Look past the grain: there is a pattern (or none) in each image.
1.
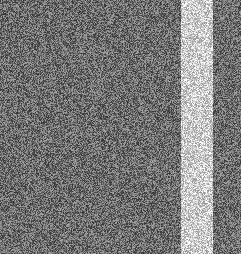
one band of columns
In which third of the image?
right
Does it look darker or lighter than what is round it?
lighter
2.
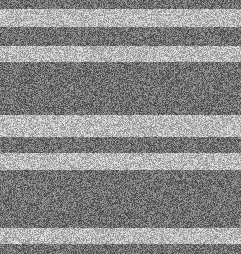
bands of rows
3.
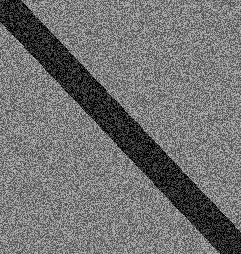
a diagonal band
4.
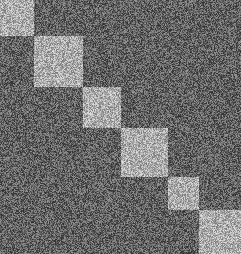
blocks along the diagonal
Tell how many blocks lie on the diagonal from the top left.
6
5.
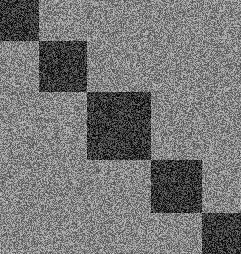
blocks along the diagonal
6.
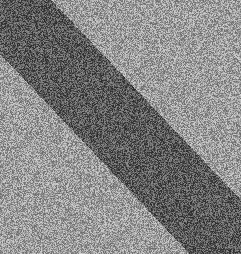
a diagonal band
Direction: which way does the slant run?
top left to bottom right
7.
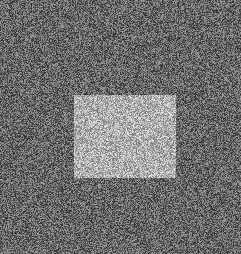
one block
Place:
centre
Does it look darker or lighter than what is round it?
lighter
